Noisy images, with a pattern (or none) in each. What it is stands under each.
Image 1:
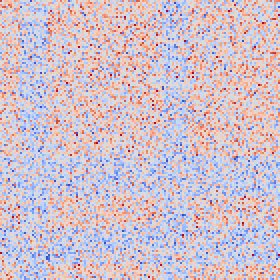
bands of rows crossing bands of columns
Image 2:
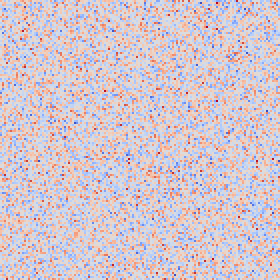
only noise
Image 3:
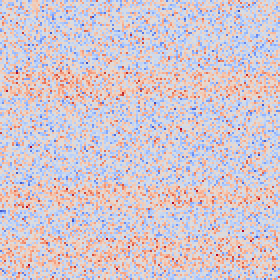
bands of rows
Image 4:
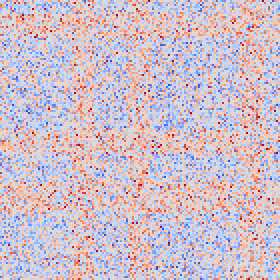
bands of rows crossing bands of columns
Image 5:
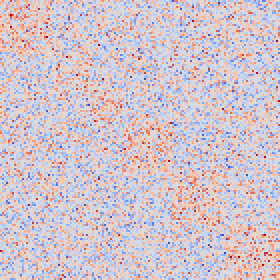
blocks along the diagonal
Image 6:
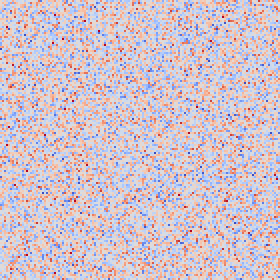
only noise
